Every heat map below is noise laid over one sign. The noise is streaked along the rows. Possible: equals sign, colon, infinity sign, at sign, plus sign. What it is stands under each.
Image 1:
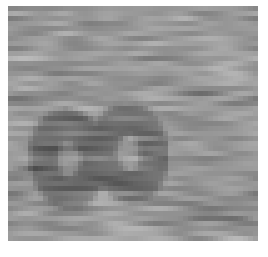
infinity sign
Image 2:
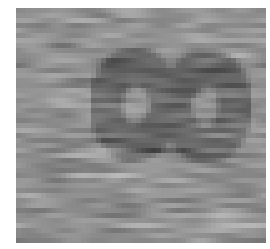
infinity sign
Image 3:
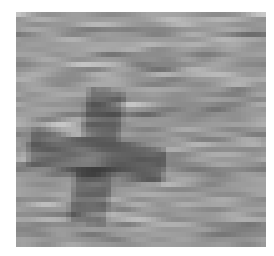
plus sign
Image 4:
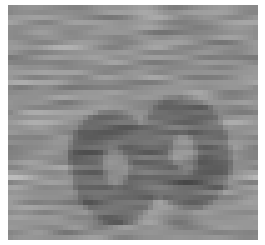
infinity sign
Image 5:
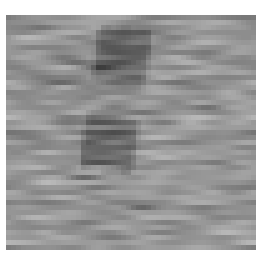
colon
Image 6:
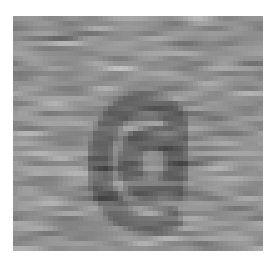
at sign
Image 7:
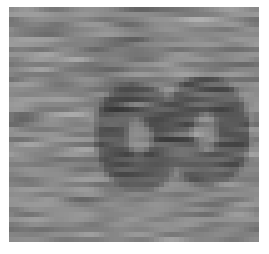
infinity sign
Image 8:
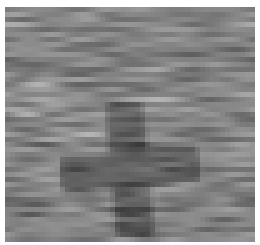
plus sign
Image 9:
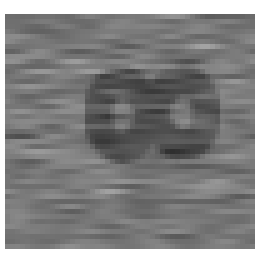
infinity sign
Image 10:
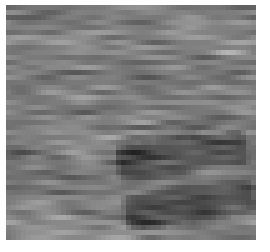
equals sign
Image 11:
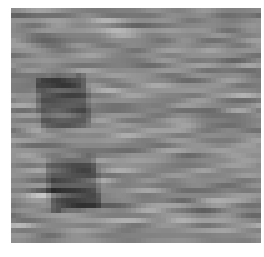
colon
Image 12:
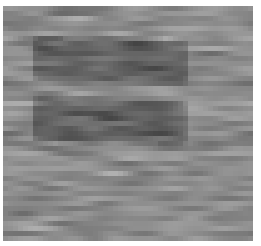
equals sign
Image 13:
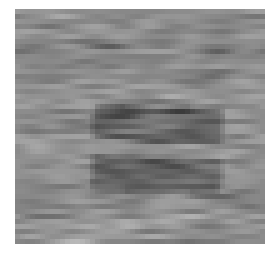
equals sign
